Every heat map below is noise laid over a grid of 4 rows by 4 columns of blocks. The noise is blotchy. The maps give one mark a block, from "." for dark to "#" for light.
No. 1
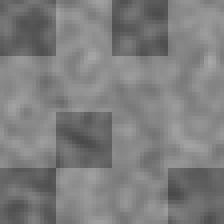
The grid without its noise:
. # . #
# # # #
# . # #
. # # .
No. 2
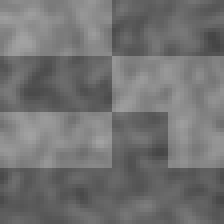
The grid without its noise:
# # . .
. . # #
# # . #
. . . .
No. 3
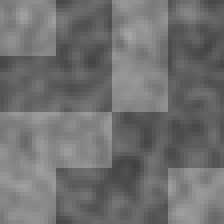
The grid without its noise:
# . # .
. . # .
# # . .
# . . #
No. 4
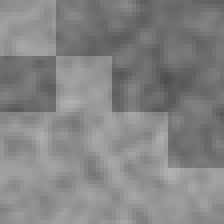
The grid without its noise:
# . . .
. # . .
# # # .
# # # #
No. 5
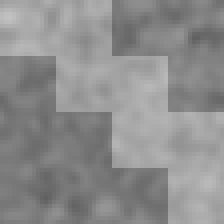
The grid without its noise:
# # . .
. # # .
. . # #
. . . #
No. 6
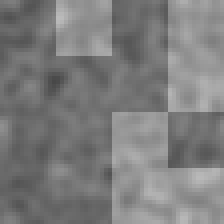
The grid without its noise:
. # . #
. . . #
. . # .
. . # #
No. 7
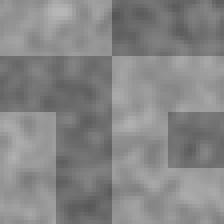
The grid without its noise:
# # . .
. . # #
# . # .
# . # #
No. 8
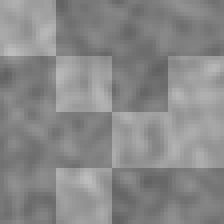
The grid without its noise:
# . . .
. # . #
. . # #
. # . .
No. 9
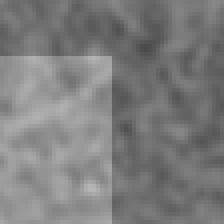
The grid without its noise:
. . . .
# # . .
# # . .
# # . .
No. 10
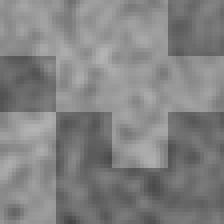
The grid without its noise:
# # # .
. # # #
# . # .
# . . .
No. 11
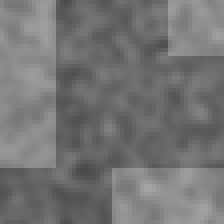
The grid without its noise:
# . . #
# . . .
# . . .
. . # #
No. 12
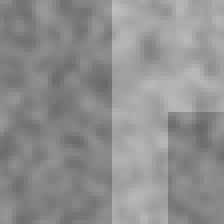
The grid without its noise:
. . # #
. . # #
. . # .
. . # .
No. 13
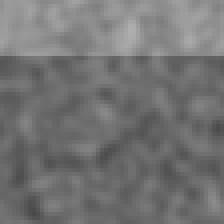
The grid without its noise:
# # # #
. . . .
. . . .
. . . .
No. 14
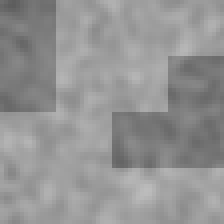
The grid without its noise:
. # # #
. # # .
# # . .
# # # #
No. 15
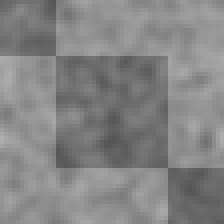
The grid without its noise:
. # # #
# . . #
# . . #
# # # .
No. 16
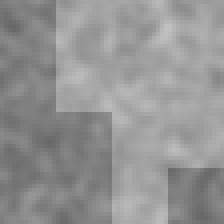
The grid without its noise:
. # # #
. # # #
. . # #
. . # .
